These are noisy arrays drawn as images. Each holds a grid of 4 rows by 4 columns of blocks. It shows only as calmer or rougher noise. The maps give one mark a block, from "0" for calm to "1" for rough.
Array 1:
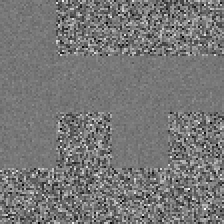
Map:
0 1 1 1
0 0 0 0
0 1 0 1
1 1 1 1
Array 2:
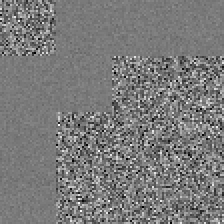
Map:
1 0 0 0
0 0 1 1
0 1 1 1
0 1 1 1
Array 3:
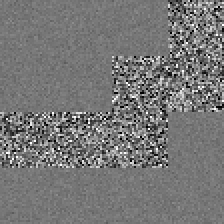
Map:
0 0 0 1
0 0 1 1
1 1 1 0
0 0 0 0
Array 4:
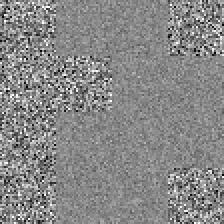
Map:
1 0 0 1
1 1 0 0
1 0 0 0
1 0 0 1
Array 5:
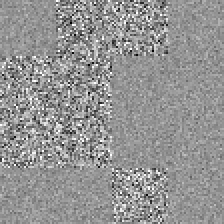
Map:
0 1 1 0
1 1 0 0
1 1 0 0
0 0 1 0
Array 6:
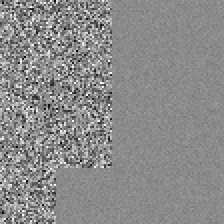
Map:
1 1 0 0
1 1 0 0
1 1 0 0
1 0 0 0
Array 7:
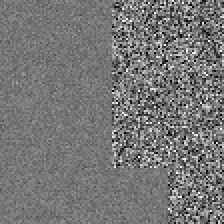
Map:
0 0 1 1
0 0 1 1
0 0 1 1
0 0 0 1
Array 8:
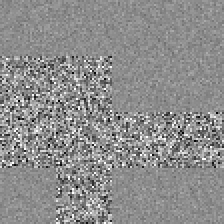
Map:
0 0 0 0
1 1 0 0
1 1 1 1
0 1 0 0
